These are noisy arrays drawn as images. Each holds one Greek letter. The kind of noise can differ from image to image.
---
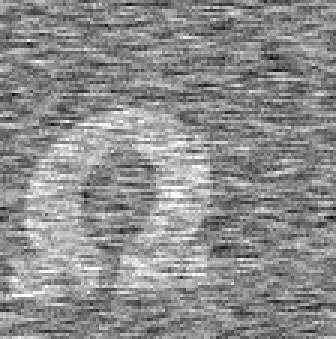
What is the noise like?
streaked along the rows
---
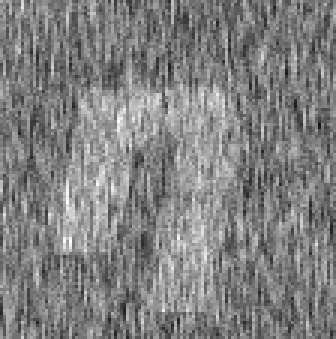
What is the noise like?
streaked along the columns
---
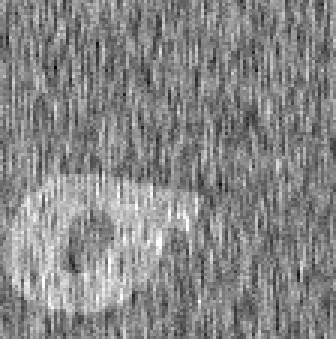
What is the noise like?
streaked along the columns
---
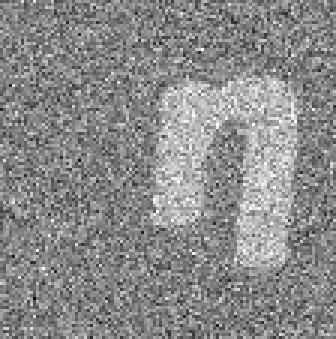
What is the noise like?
independent entries
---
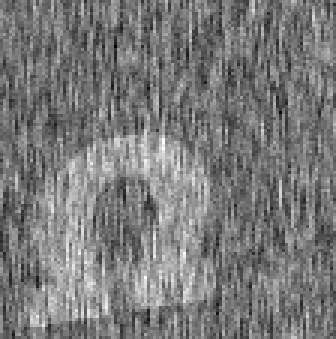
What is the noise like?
streaked along the columns
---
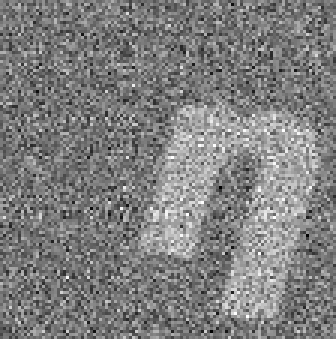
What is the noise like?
low rank plus noise
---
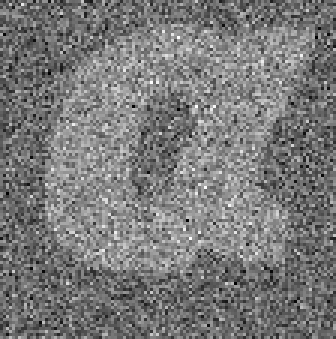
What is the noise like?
independent entries
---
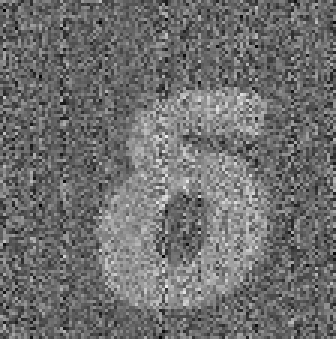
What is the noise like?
columns of uneven size
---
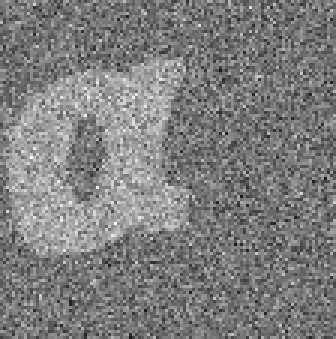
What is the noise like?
independent entries
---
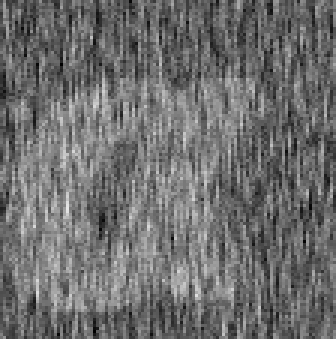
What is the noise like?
streaked along the columns
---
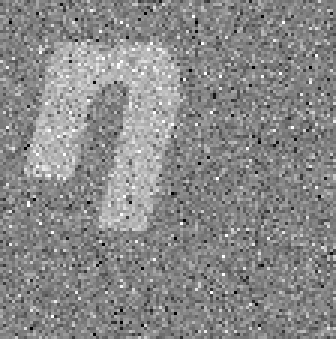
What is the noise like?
heavy tails
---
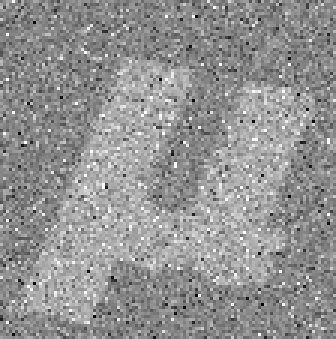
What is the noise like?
heavy tails
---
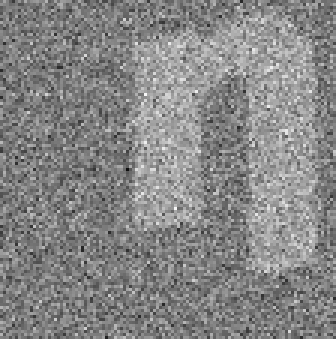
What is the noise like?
independent entries
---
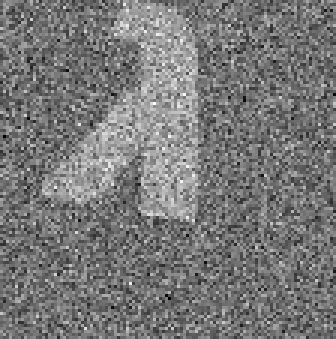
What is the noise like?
independent entries
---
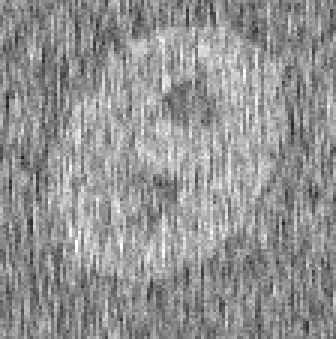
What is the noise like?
streaked along the columns
